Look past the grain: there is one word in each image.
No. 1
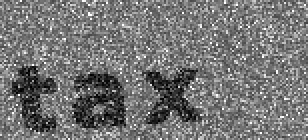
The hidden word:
tax
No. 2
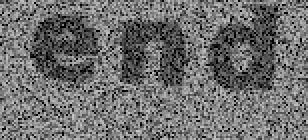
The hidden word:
end
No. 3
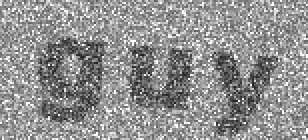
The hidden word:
guy
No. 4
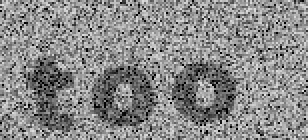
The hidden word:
too
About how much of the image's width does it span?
two thirds
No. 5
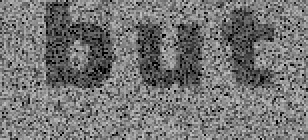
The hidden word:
but
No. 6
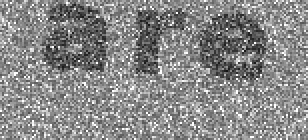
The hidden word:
are
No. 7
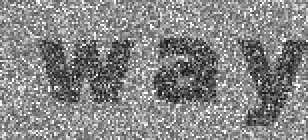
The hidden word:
way
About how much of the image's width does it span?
nearly all
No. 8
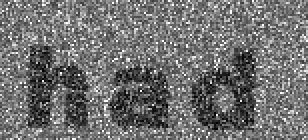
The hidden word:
had
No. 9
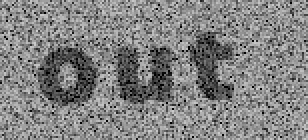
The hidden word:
out
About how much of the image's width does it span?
two thirds
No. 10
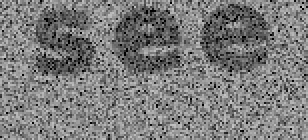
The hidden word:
see
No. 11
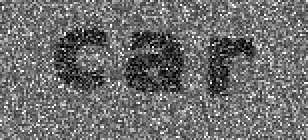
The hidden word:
car
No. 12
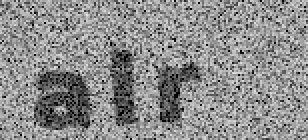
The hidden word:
air
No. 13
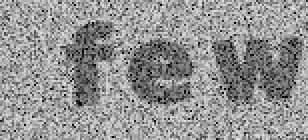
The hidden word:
few
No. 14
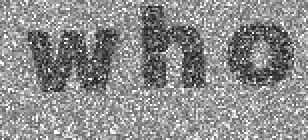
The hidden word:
who
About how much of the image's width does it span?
nearly all
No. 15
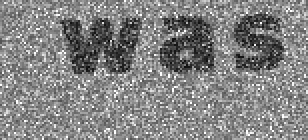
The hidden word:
was
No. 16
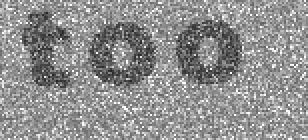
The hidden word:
too
